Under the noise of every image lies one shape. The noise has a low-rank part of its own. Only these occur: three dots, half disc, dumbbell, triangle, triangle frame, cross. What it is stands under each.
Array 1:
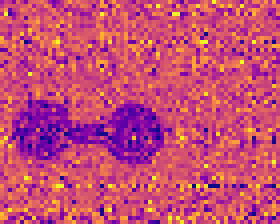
dumbbell
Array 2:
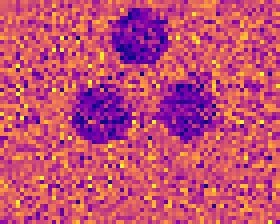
three dots
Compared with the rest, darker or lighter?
darker
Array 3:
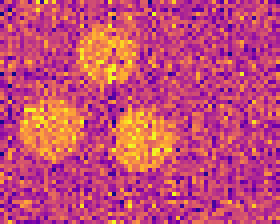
three dots
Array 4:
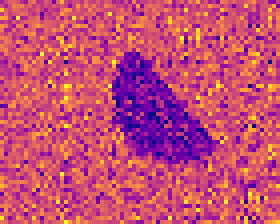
half disc
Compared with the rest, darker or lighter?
darker
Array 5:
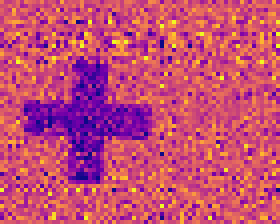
cross
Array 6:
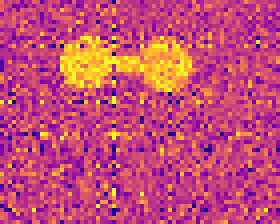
dumbbell
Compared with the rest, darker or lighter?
lighter
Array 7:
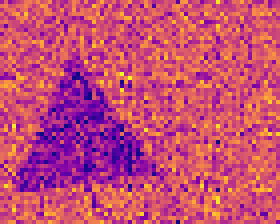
triangle
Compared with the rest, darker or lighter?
darker
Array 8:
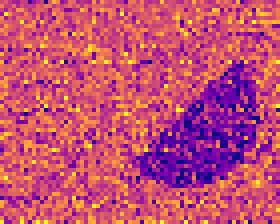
half disc
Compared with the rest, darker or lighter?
darker
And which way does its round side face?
down and right
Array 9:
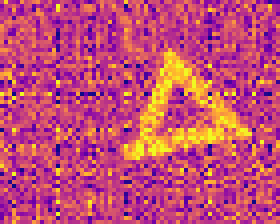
triangle frame
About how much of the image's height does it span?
half
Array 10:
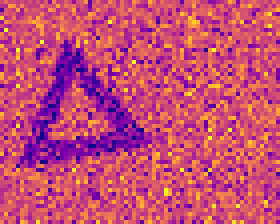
triangle frame
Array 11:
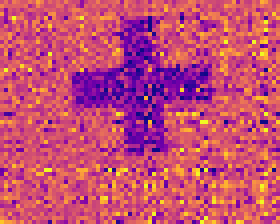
cross
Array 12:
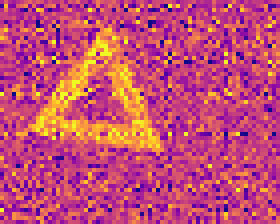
triangle frame
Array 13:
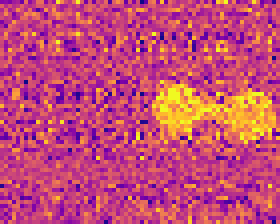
dumbbell
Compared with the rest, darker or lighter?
lighter
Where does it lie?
middle right
